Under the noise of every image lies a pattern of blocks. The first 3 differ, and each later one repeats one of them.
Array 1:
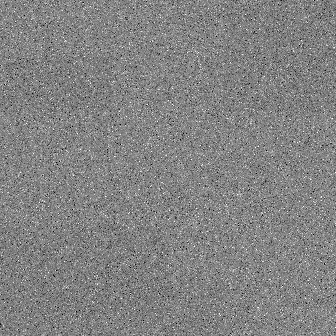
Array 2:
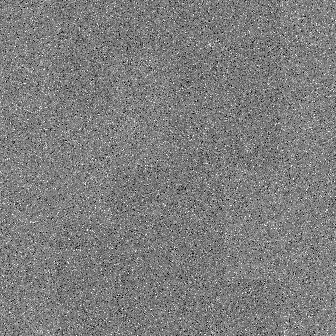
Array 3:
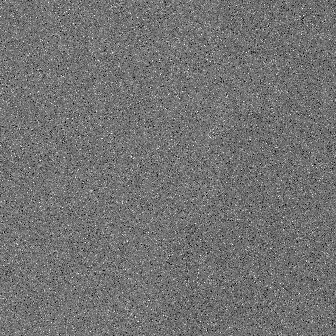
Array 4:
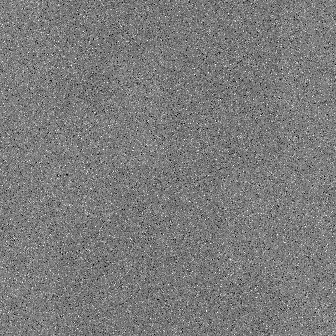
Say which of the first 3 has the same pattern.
2
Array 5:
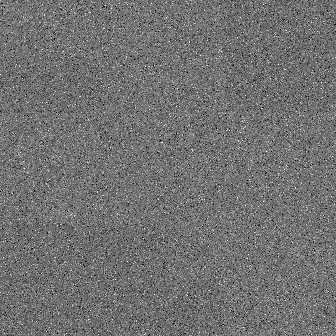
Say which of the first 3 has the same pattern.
1
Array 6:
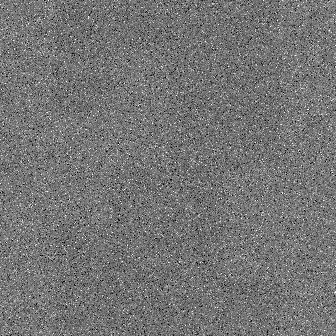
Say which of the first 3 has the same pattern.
2
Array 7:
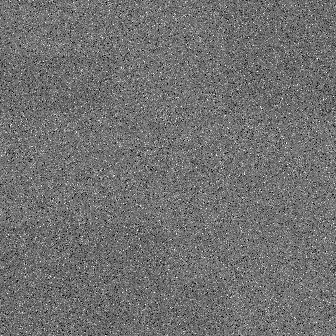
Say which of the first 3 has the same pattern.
1
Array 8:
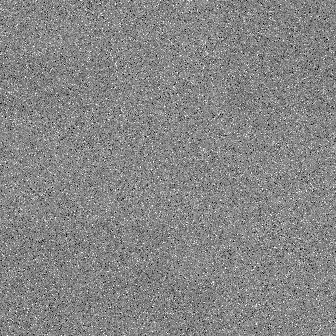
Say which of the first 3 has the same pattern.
1
